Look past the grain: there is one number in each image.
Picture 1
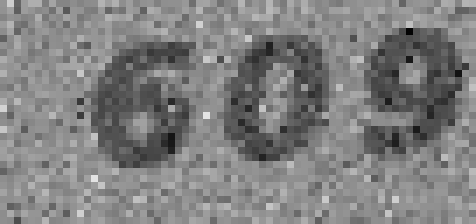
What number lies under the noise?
609
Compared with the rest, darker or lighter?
darker
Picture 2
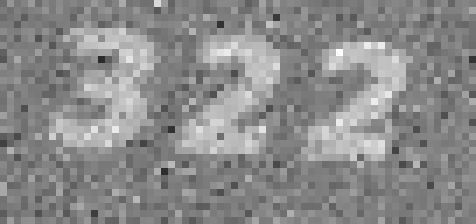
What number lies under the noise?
322
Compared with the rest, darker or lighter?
lighter
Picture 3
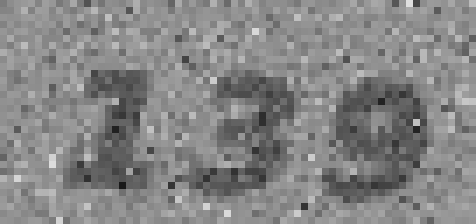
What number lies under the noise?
139
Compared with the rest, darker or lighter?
darker
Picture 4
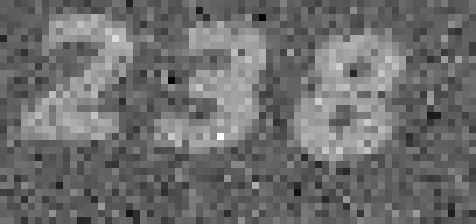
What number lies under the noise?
238
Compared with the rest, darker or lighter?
lighter
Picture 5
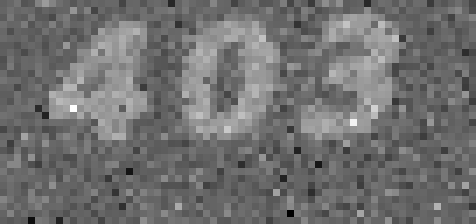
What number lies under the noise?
403
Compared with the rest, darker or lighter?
lighter
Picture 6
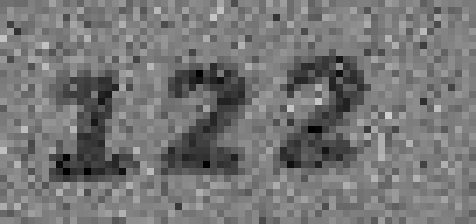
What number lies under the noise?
122
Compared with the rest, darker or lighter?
darker
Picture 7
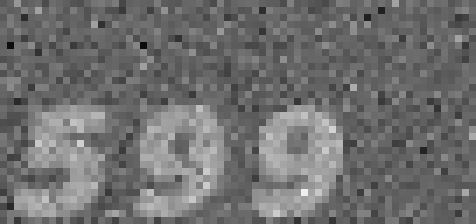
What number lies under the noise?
599
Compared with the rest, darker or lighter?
lighter
